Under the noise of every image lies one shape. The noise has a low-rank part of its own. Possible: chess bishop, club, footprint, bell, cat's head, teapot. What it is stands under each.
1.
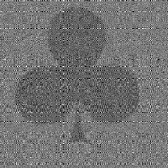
dark club
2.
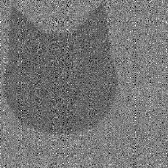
dark cat's head
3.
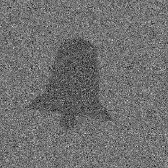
dark bell
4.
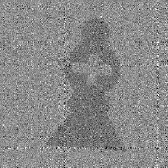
dark chess bishop
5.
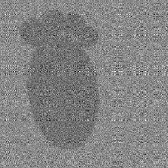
dark footprint
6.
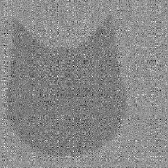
dark cat's head
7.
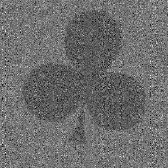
dark club
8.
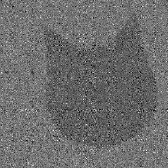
dark cat's head
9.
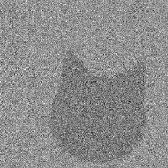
dark cat's head
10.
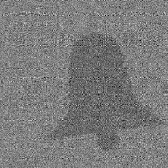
dark bell
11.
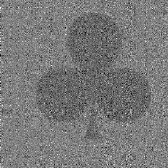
dark club
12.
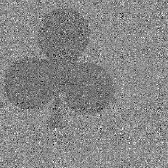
dark club
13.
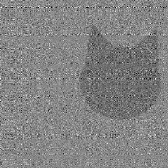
dark cat's head
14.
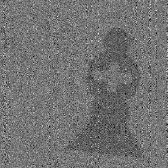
dark chess bishop
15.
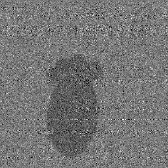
dark footprint
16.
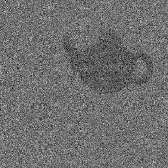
dark teapot
